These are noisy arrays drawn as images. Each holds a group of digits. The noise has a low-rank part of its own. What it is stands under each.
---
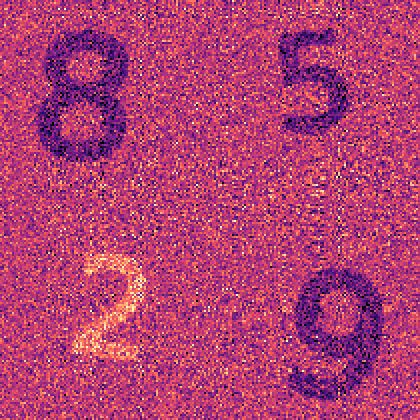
top left: dark 8; top right: dark 5; bottom left: light 2; bottom right: dark 9
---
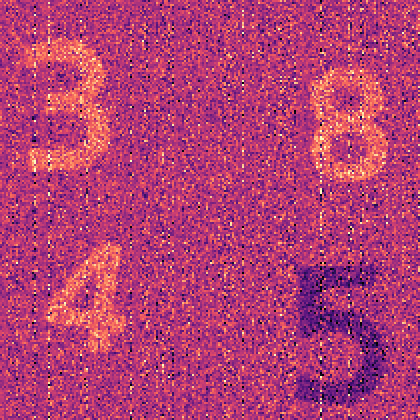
top left: light 3; top right: light 8; bottom left: light 4; bottom right: dark 5
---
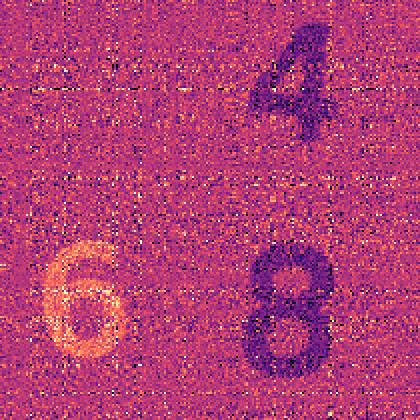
top right: dark 4; bottom left: light 6; bottom right: dark 8
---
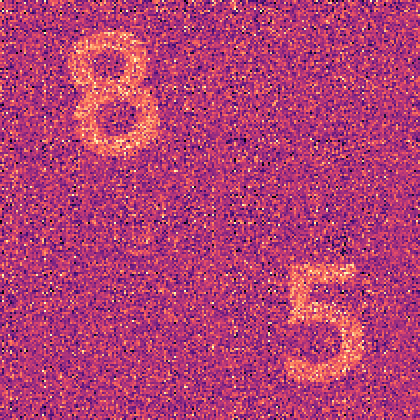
top left: light 8; bottom right: light 5
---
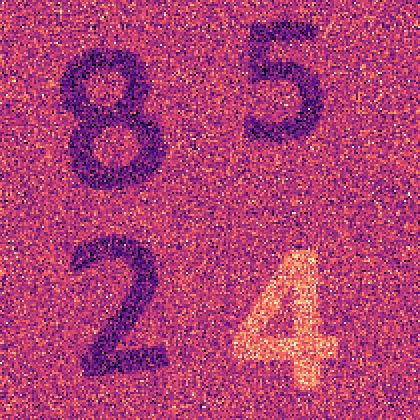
top left: dark 8; top right: dark 5; bottom left: dark 2; bottom right: light 4
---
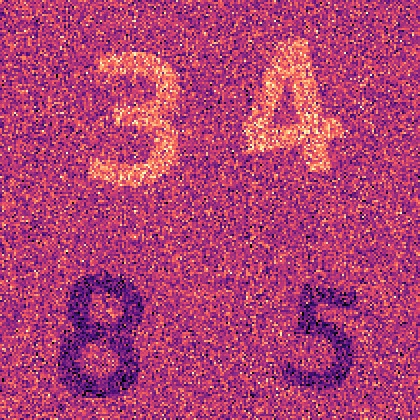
top left: light 3; top right: light 4; bottom left: dark 8; bottom right: dark 5
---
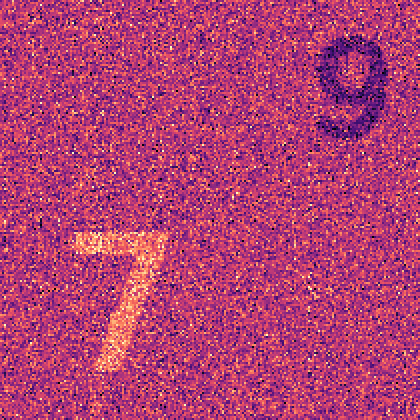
top right: dark 9; bottom left: light 7
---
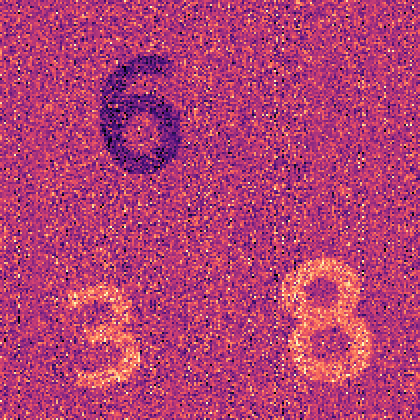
top left: dark 6; bottom left: light 3; bottom right: light 8
